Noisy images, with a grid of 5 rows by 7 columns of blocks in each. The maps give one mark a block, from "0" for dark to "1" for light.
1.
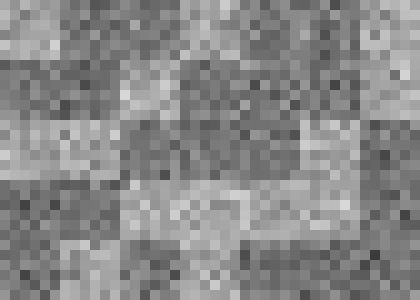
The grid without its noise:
1 0 0 1 0 0 1
0 0 1 0 0 0 1
1 1 0 0 0 1 0
0 0 1 1 1 1 0
0 1 0 1 0 0 0
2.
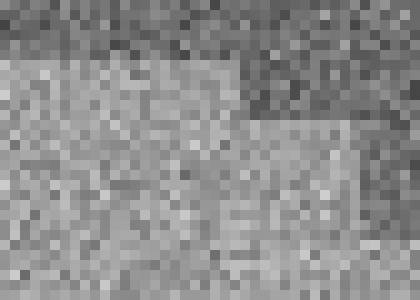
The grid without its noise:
0 0 0 0 0 0 0
1 1 1 1 0 0 0
1 1 1 1 1 1 0
1 1 1 1 1 1 0
1 1 1 1 1 1 1
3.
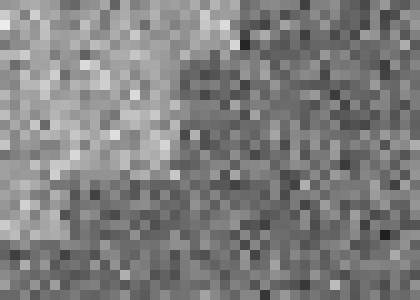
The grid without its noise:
1 1 1 1 0 0 0
1 1 1 0 0 0 0
1 1 1 0 0 0 0
1 0 0 0 0 0 0
0 0 0 0 0 0 0
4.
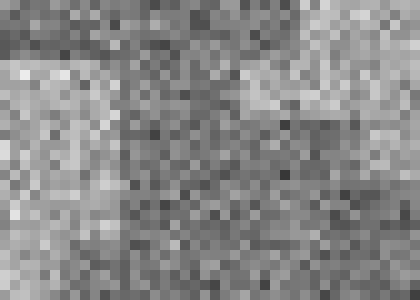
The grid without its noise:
0 0 0 0 0 1 1
1 1 0 0 1 1 1
1 1 0 0 0 0 1
1 1 0 0 0 0 0
1 0 0 0 0 0 0
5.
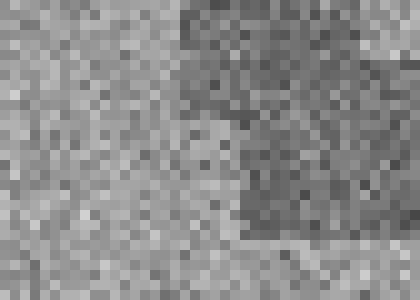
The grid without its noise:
1 1 1 0 0 0 1
1 1 1 0 0 0 0
1 1 1 1 0 0 0
1 1 1 1 0 0 0
1 1 1 1 1 1 1
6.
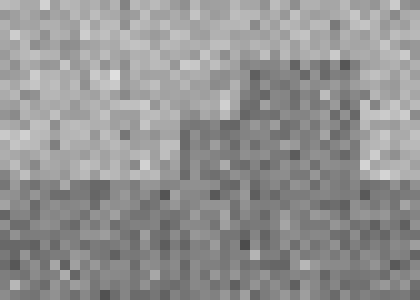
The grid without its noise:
1 1 1 1 1 1 1
1 1 1 1 0 0 1
1 1 1 0 0 0 1
0 0 0 0 0 0 0
0 0 0 0 0 0 0
